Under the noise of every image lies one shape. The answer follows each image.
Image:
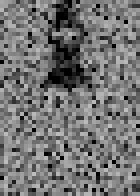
chess bishop
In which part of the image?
top middle
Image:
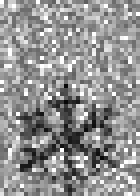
snowflake
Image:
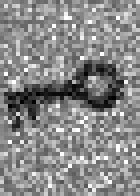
key
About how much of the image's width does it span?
nearly all
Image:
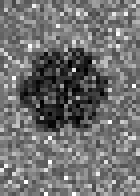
flower
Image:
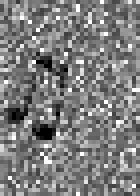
pair of musical notes
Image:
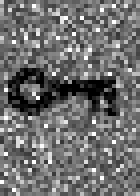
key
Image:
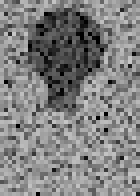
light bulb
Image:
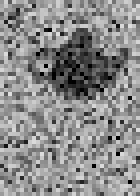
teapot
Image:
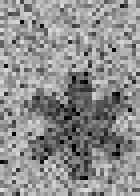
asterisk
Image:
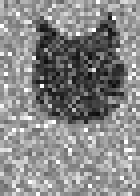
cat's head
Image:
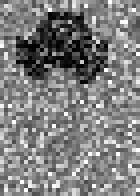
car
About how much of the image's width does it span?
two thirds
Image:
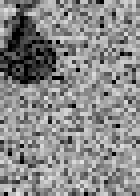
pear
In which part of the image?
top left
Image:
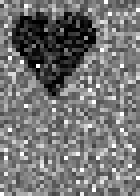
heart
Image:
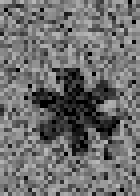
asterisk
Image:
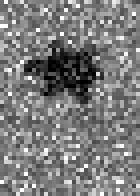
turtle
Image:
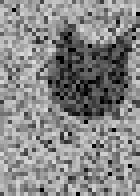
cat's head
